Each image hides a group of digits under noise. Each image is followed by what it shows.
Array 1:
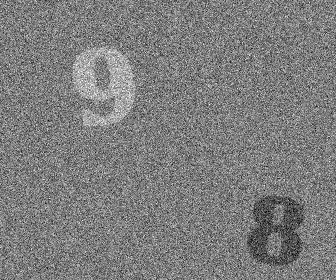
top left: light 9; bottom right: dark 8
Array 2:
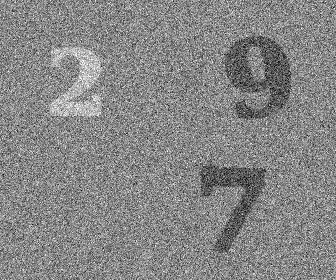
top left: light 2; top right: dark 9; bottom right: dark 7
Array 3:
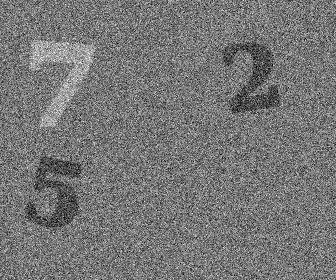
top left: light 7; top right: dark 2; bottom left: dark 5
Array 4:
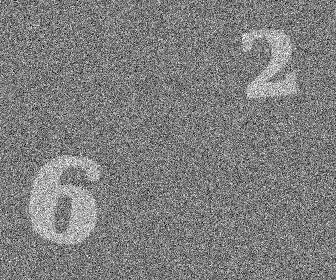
top right: light 2; bottom left: light 6
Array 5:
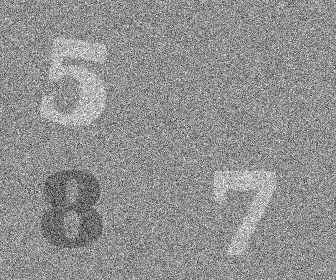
top left: light 5; bottom left: dark 8; bottom right: light 7
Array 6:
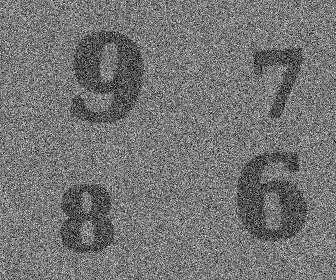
top left: dark 9; top right: dark 7; bottom left: dark 8; bottom right: dark 6
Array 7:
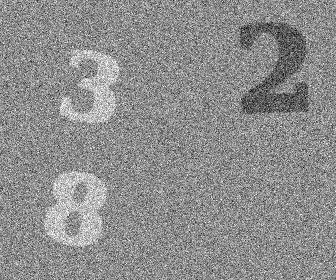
top left: light 3; top right: dark 2; bottom left: light 8
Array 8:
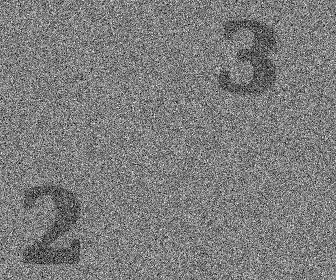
top right: dark 3; bottom left: dark 2
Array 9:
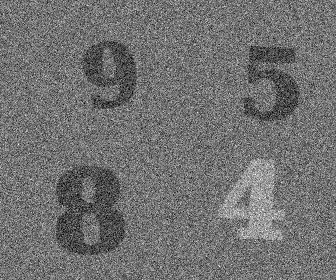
top left: dark 9; top right: dark 5; bottom left: dark 8; bottom right: light 4
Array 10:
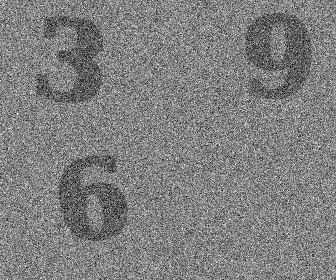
top left: dark 3; top right: dark 9; bottom left: dark 6
